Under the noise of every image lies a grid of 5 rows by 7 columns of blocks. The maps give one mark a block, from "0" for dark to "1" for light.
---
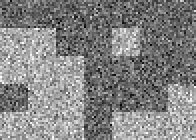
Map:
0000000
1100100
1110000
0110001
1110111
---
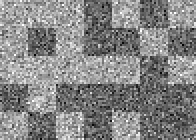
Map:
1110101
1010010
1111101
0100000
1010100
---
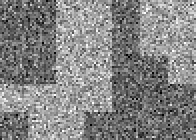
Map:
0011011
0011011
0011001
1111000
0110000
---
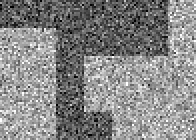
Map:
0000001
1100001
1101111
1101111
1100111
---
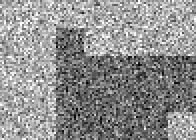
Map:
1111111
1101111
1100000
1100000
1100001
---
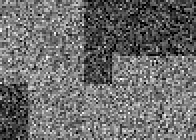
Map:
1110000
1110000
1110111
0111111
0111111
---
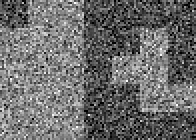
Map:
0110000
1110010
1110110
1110011
1110000
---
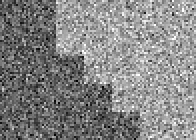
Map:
0011111
0011111
0001111
0000111
0000011
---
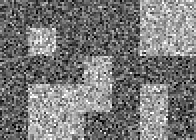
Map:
0000011
0100011
0001000
0111010
0110010
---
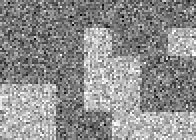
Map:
0000000
0001001
0001100
1101100
1100111
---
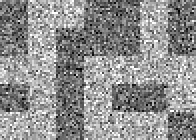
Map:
0110010
0100010
1101111
0101001
1101110
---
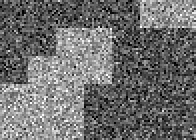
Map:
0000011
0011000
0111000
1110000
1110000
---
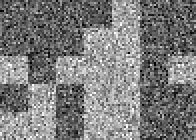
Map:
0000100
0001100
1011101
0101100
1101100
